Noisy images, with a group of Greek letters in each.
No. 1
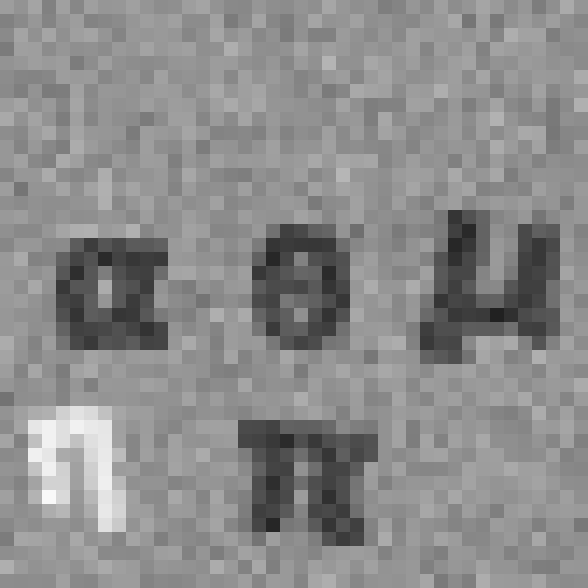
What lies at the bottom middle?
pi
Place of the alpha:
middle left
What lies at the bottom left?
eta
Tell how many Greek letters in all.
5
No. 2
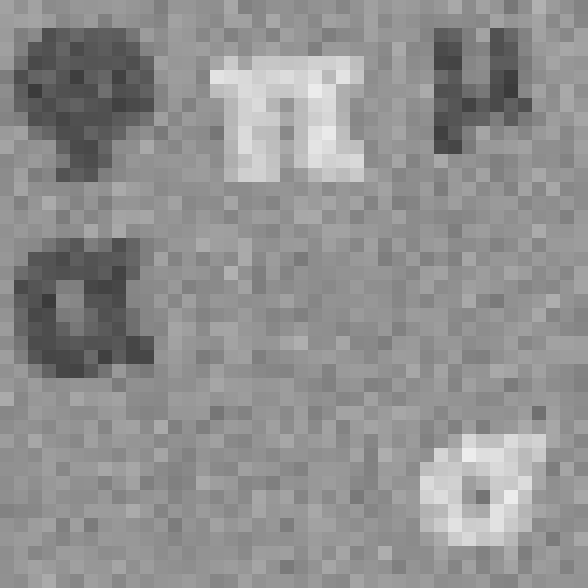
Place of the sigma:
bottom right
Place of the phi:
top left
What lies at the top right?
mu
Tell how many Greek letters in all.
5
